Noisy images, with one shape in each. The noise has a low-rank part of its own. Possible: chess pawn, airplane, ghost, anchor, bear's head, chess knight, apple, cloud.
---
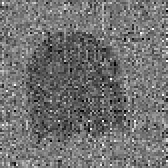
ghost
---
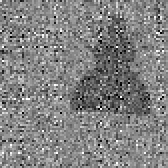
chess pawn
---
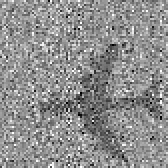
airplane
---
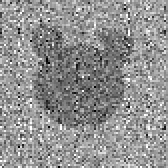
bear's head
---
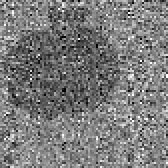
apple
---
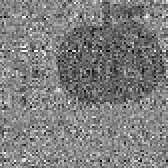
apple
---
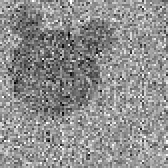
bear's head
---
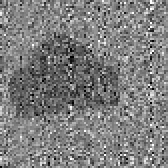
cloud
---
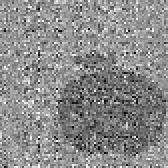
apple
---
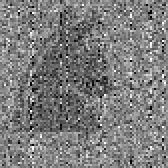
chess knight
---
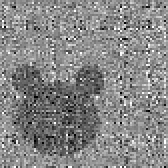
bear's head
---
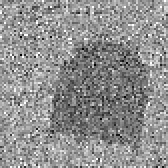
ghost
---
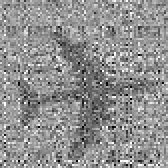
airplane
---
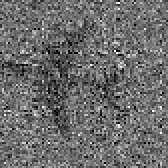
airplane
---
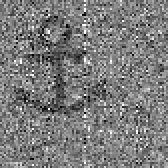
anchor
